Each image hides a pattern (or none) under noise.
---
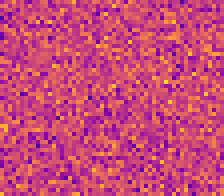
only noise
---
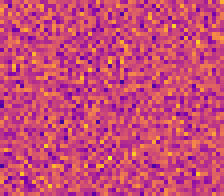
only noise
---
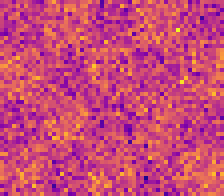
a checkerboard
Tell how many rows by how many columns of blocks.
4 by 5
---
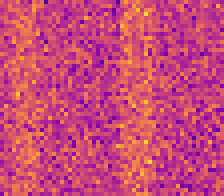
bands of columns
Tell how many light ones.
2
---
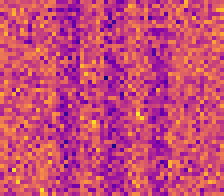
bands of columns
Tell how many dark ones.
3
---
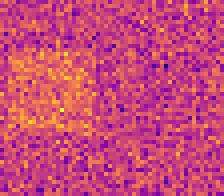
one block
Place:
middle left
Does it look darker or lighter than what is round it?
lighter
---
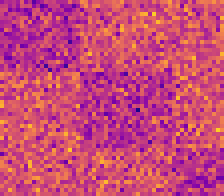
blocks along the diagonal
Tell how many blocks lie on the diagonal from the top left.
3
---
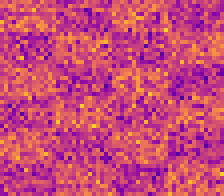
a checkerboard
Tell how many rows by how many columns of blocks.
6 by 4
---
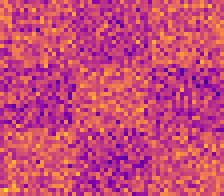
a checkerboard
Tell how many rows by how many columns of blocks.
3 by 3
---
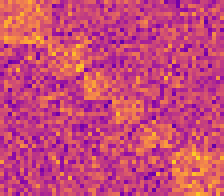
blocks along the diagonal
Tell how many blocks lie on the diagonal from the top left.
6
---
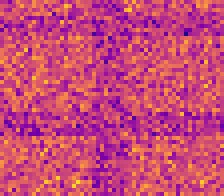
bands of rows crossing bands of columns
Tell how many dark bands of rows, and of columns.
2 and 1
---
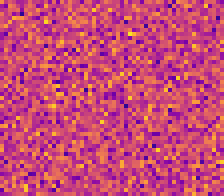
only noise
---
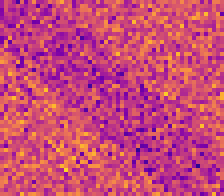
a diagonal band
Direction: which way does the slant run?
top left to bottom right
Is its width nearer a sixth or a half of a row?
a half
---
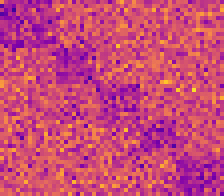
blocks along the diagonal
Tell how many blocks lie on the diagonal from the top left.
5
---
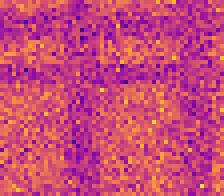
bands of rows crossing bands of columns
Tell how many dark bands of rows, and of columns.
2 and 2
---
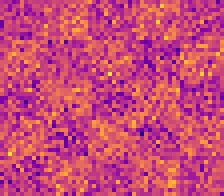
a checkerboard
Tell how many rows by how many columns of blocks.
5 by 5
